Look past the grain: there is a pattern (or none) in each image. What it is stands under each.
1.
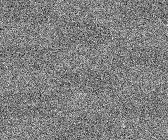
a checkerboard
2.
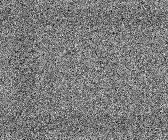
bands of rows crossing bands of columns
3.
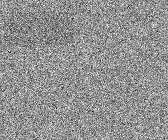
one block
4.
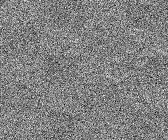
a checkerboard
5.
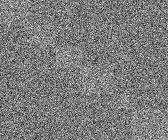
blocks along the diagonal
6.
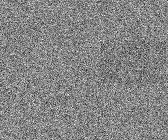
one block
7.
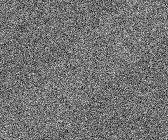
a diagonal band
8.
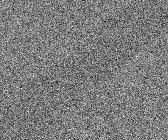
a diagonal band
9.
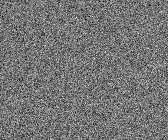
only noise
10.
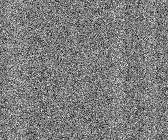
bands of columns
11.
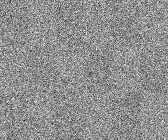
a checkerboard
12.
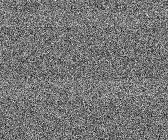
bands of rows
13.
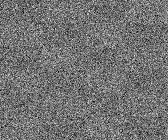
a checkerboard
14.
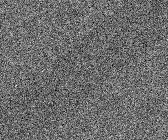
a diagonal band
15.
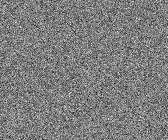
only noise
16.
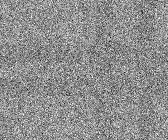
bands of rows crossing bands of columns
